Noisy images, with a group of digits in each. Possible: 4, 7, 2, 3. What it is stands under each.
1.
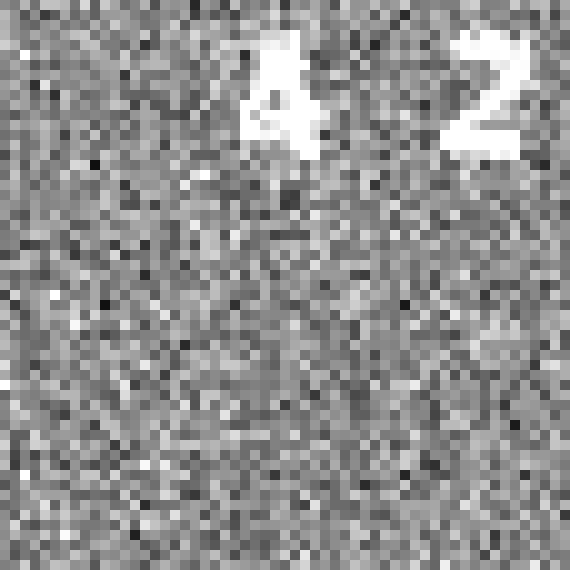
top middle: 4; top right: 2
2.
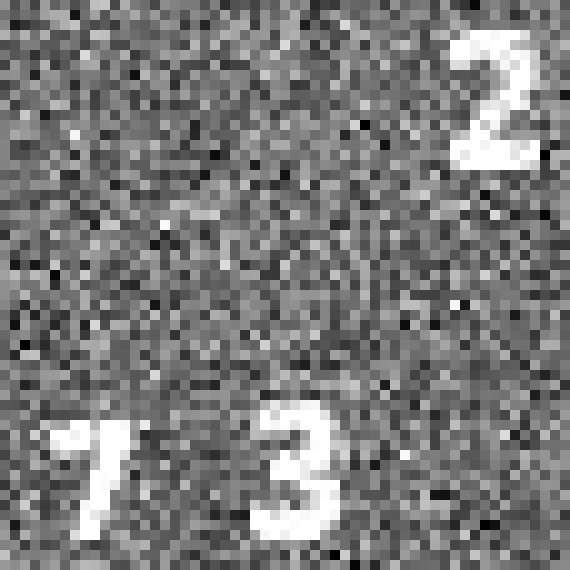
top right: 2; bottom left: 7; bottom middle: 3
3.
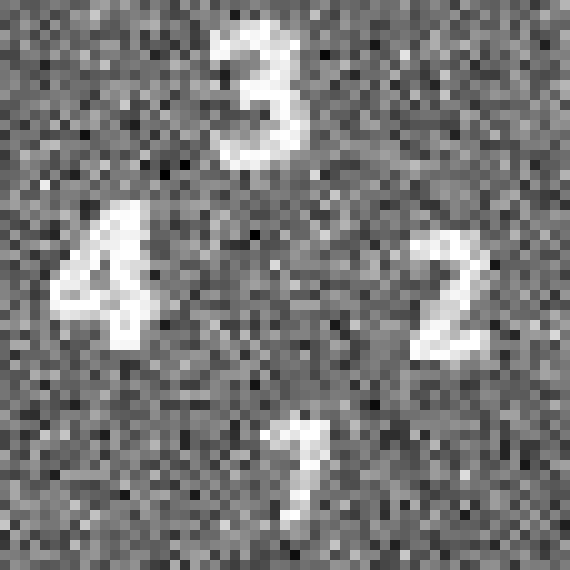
top middle: 3; middle left: 4; middle right: 2; bottom middle: 7
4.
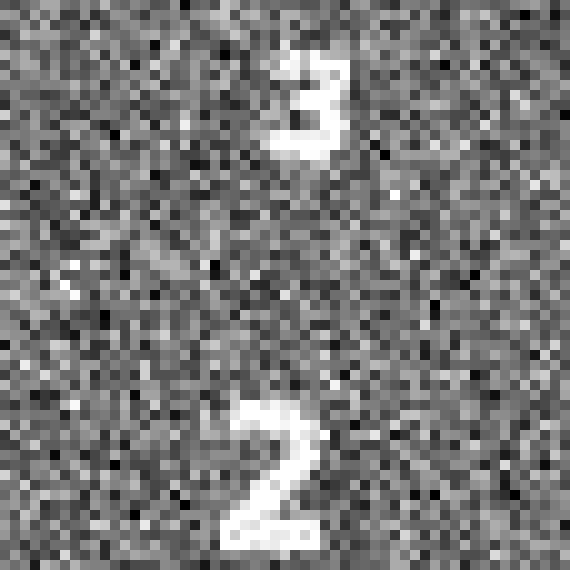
top middle: 3; bottom middle: 2
